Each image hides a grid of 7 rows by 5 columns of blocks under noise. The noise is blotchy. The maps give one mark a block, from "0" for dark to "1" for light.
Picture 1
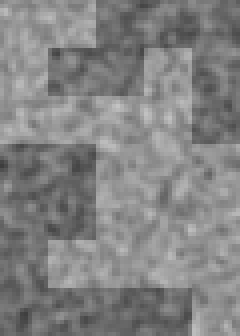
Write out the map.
1 1 0 0 0
1 0 0 1 0
1 1 1 1 0
0 0 1 1 1
0 0 1 1 1
0 1 1 1 1
0 0 0 0 1
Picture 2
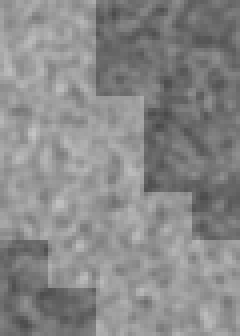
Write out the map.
1 1 0 0 0
1 1 0 0 0
1 1 1 0 0
1 1 1 0 0
1 1 1 1 0
0 1 1 1 1
0 0 1 1 1
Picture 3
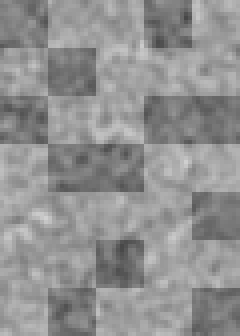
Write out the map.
0 1 1 0 1
1 0 1 1 1
0 1 1 0 0
1 0 0 1 1
1 1 1 1 0
1 1 0 1 1
1 0 1 1 0
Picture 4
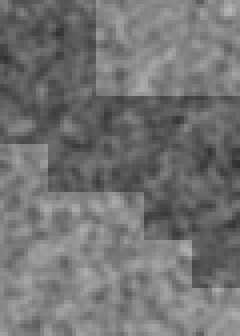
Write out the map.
0 0 1 1 1
0 0 1 1 1
0 0 0 0 0
1 0 0 0 0
1 1 1 0 0
1 1 1 1 0
1 1 1 1 1
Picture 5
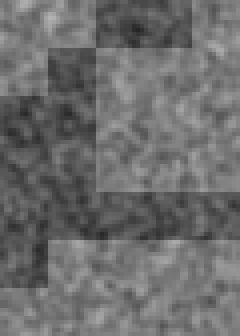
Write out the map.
1 1 0 0 1
1 0 1 1 1
0 0 1 1 1
0 0 1 1 1
0 0 0 0 0
0 1 1 1 1
1 1 1 1 1
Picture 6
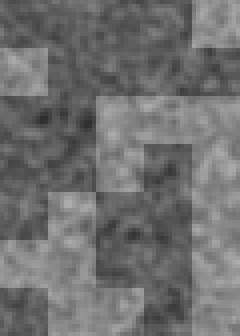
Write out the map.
0 0 0 0 1
1 0 0 0 0
0 0 1 1 1
0 0 1 0 1
0 1 0 0 1
1 1 0 0 1
0 1 1 0 1
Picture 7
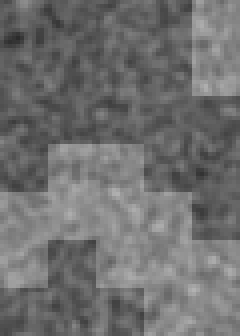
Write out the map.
0 0 0 0 1
0 0 0 0 1
0 0 0 0 0
0 1 1 0 0
1 1 1 1 0
1 0 1 1 1
0 0 0 1 1
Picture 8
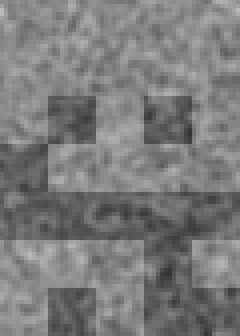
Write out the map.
1 1 1 1 1
1 1 1 1 1
1 0 1 0 1
0 1 1 1 1
0 0 0 0 0
1 1 1 0 1
1 0 1 0 0
